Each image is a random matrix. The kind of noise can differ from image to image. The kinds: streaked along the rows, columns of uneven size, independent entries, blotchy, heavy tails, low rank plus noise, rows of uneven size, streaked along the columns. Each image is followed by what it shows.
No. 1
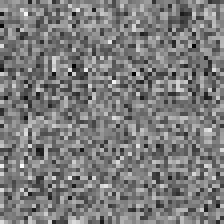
low rank plus noise
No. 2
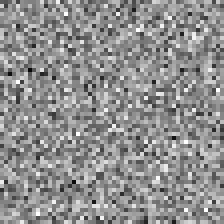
independent entries
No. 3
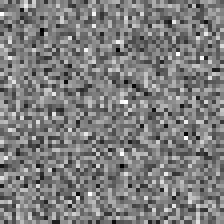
independent entries
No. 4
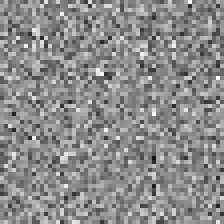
low rank plus noise
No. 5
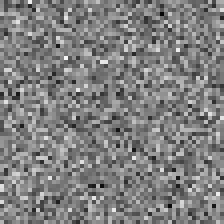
independent entries
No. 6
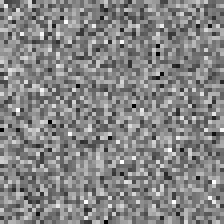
independent entries
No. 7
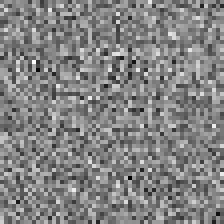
low rank plus noise
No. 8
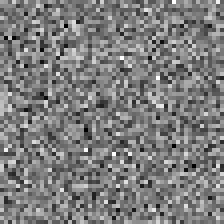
independent entries
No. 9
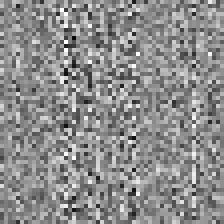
columns of uneven size
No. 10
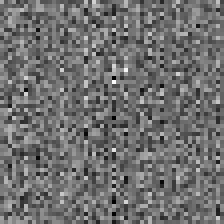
columns of uneven size
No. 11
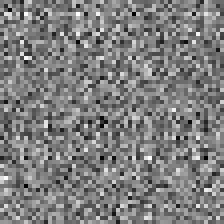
low rank plus noise
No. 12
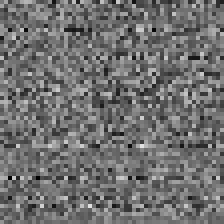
rows of uneven size
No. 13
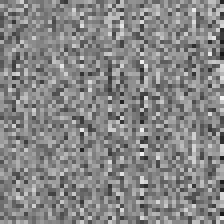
columns of uneven size
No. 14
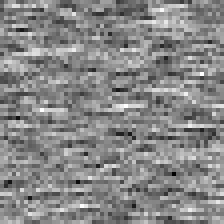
streaked along the rows
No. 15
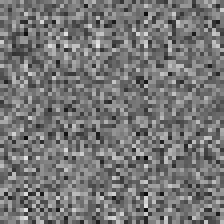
low rank plus noise
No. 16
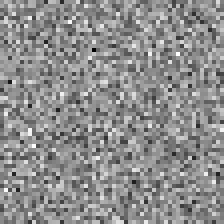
independent entries
